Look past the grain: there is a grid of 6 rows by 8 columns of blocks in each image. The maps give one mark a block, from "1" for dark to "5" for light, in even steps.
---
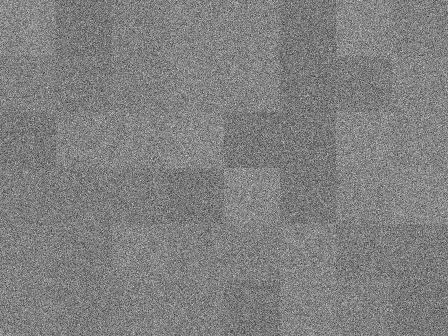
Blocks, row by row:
5 1 3 4 4 1 5 3
3 2 3 4 4 1 2 4
1 4 4 5 1 1 5 4
2 2 2 1 5 1 4 5
3 2 4 3 3 4 2 2
3 2 3 3 1 4 3 1
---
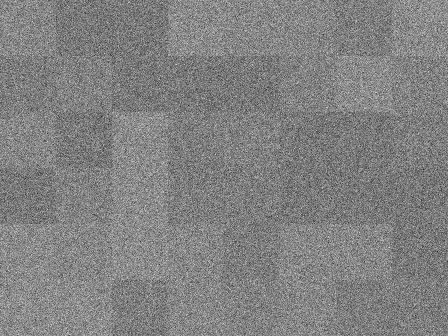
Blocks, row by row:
4 1 1 5 4 4 2 5
2 3 1 1 1 3 5 3
4 1 5 2 3 1 1 2
1 3 5 2 2 1 1 1
5 4 5 4 2 4 4 1
5 5 2 4 3 4 2 2
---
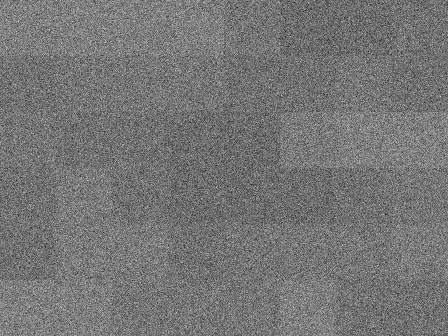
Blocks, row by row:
5 5 5 5 3 1 1 2
2 3 3 3 2 2 3 2
3 2 2 1 1 4 5 5
2 4 2 1 1 1 2 3
2 4 4 2 3 3 3 4
5 5 3 3 3 5 2 2
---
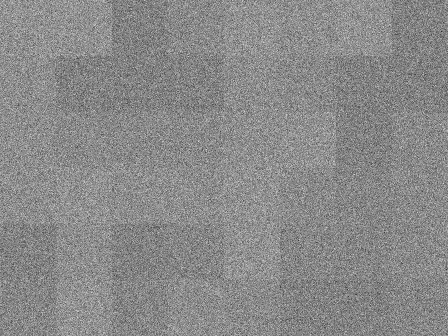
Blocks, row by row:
5 5 1 3 5 4 5 1
4 1 1 1 4 3 1 1
4 3 3 3 4 5 1 3
4 5 4 4 5 3 2 3
1 4 1 2 5 2 2 3
2 5 2 4 3 1 1 2
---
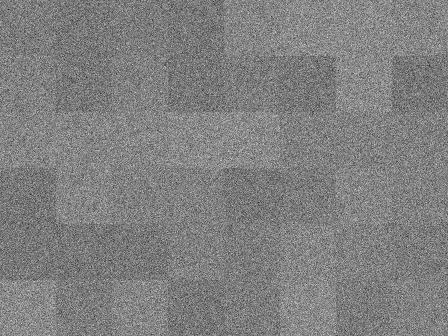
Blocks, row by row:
2 1 2 1 4 5 5 4
3 1 3 1 2 1 5 1
4 4 4 5 5 3 3 3
1 4 3 3 1 2 4 3
1 1 1 3 2 4 3 2
5 2 4 1 2 5 2 3
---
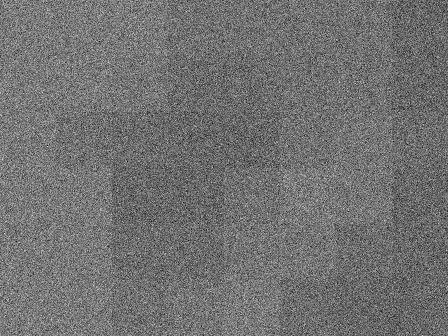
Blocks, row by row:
5 5 5 3 3 3 3 1
5 5 4 2 2 3 3 1
5 3 2 1 1 3 4 2
5 5 1 1 3 5 4 1
5 5 2 2 4 4 2 1
5 5 3 4 5 2 1 1
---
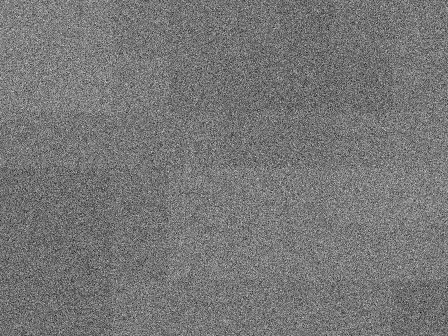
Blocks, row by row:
5 5 3 2 2 1 2 3
5 5 4 2 1 1 1 3
3 3 3 3 2 2 3 4
1 1 2 4 4 4 5 5
1 1 2 4 4 4 4 4
1 1 3 3 3 3 3 1
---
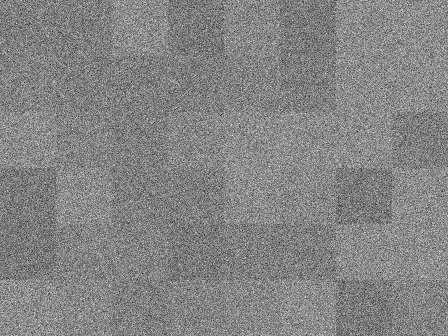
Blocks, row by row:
2 2 5 1 4 1 5 5
3 2 2 2 3 2 5 5
5 3 2 4 5 5 5 2
1 5 2 2 5 4 1 5
1 3 3 1 2 2 5 5
5 4 2 3 4 5 1 3
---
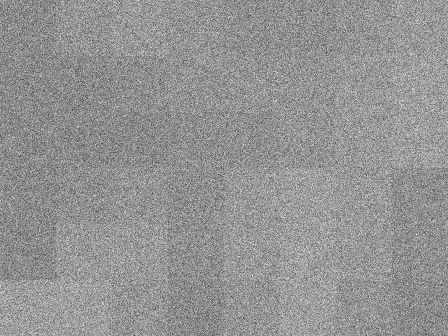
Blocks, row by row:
1 3 4 3 2 2 3 4
1 1 2 3 3 3 4 5
1 1 1 2 2 3 4 5
1 2 3 2 4 5 4 2
1 4 4 2 4 5 4 2
5 5 3 1 3 5 3 1
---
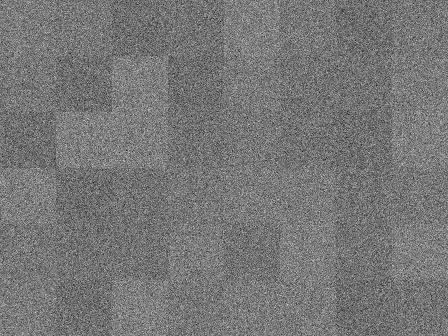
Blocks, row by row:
4 3 1 2 5 3 1 3
3 1 5 1 4 2 2 4
1 5 5 2 3 2 1 5
5 1 2 3 4 4 2 3
3 2 2 4 2 5 2 5
4 1 5 3 4 4 1 2
